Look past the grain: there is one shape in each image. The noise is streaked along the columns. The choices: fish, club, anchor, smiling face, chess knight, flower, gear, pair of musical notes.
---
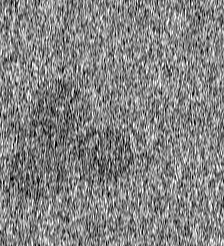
dark club
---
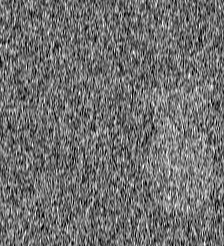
light fish
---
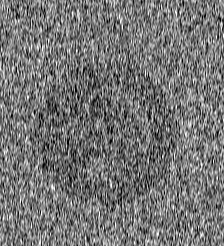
dark smiling face
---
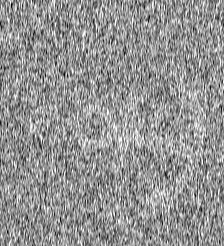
light anchor
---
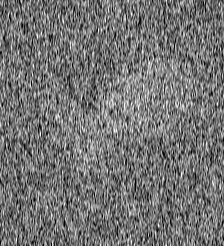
light fish
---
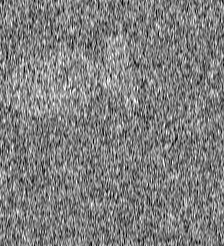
light fish
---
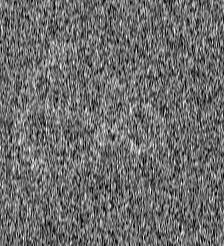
light anchor
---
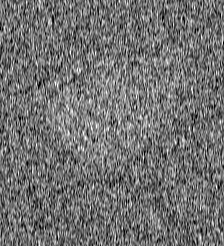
light chess knight
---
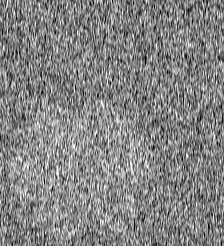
light flower
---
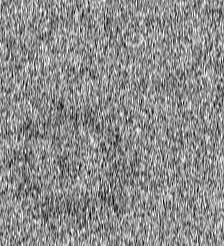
dark gear
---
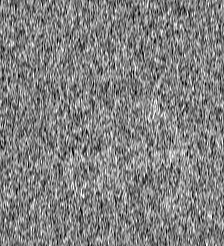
light anchor
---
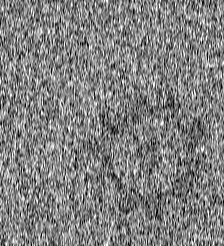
dark gear
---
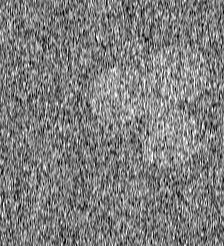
light club
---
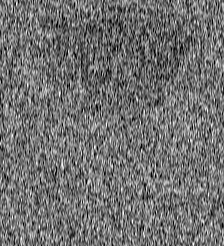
dark chess knight
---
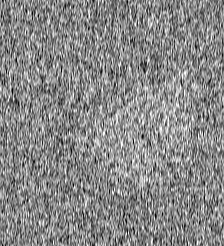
light chess knight
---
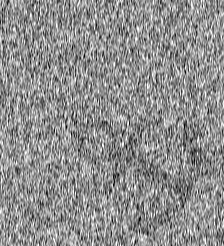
dark anchor
